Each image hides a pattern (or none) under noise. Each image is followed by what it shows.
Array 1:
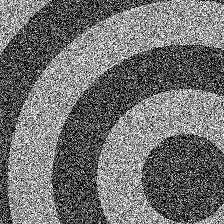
rings round one point
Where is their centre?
bottom right
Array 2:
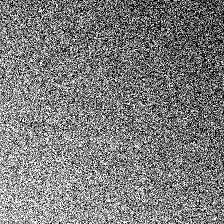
a smooth slope
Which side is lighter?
bottom left
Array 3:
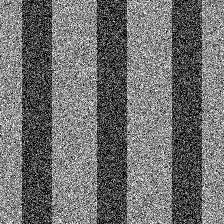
vertical stripes
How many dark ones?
3
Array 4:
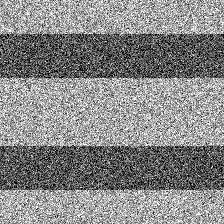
horizontal stripes
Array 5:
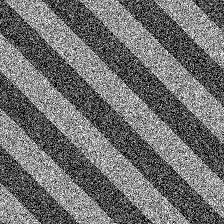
diagonal stripes
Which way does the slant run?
top left to bottom right
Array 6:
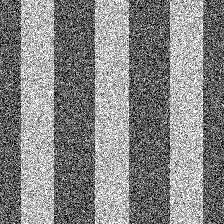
vertical stripes
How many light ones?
3
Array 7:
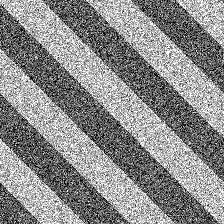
diagonal stripes
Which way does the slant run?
top left to bottom right
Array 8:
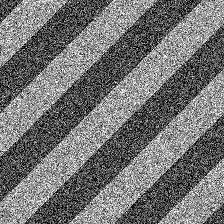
diagonal stripes
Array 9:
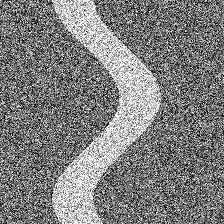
a wavy band
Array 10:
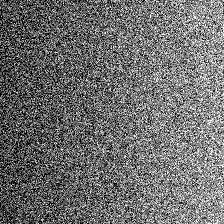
a smooth slope
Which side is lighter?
right
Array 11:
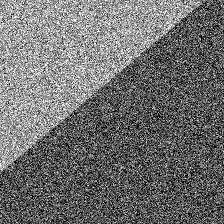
a sharp edge
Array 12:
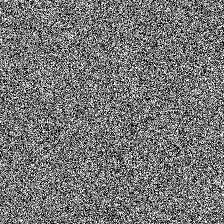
only noise
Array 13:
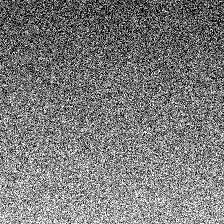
a smooth slope
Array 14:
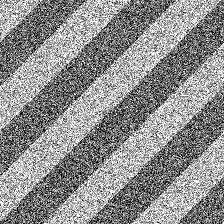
diagonal stripes
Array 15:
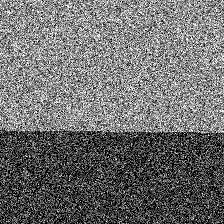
a sharp edge
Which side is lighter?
top
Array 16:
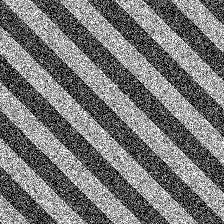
diagonal stripes
